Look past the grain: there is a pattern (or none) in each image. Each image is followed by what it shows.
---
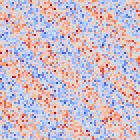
diagonal stripes
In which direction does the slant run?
top left to bottom right
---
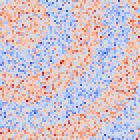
rings round one point
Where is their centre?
top left
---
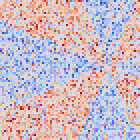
spokes from one point
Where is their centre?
middle right
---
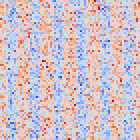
vertical stripes
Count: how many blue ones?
6
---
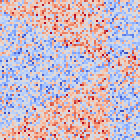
spokes from one point
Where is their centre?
middle right
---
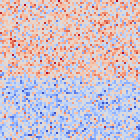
a sharp edge
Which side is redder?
top
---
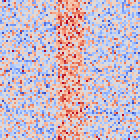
one vertical stripe
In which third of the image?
middle
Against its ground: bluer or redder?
redder
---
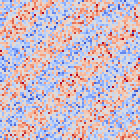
diagonal stripes
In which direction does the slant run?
bottom left to top right
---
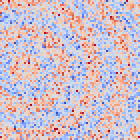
rings round one point
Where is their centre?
middle left
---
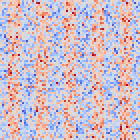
vertical stripes
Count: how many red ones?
5
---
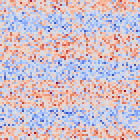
horizontal stripes
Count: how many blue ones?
3
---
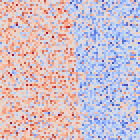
a sharp edge
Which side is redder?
left
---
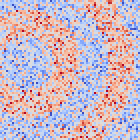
rings round one point
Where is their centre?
middle left
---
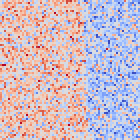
a sharp edge
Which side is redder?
left
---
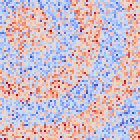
rings round one point
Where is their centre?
top left
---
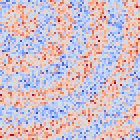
rings round one point
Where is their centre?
top left
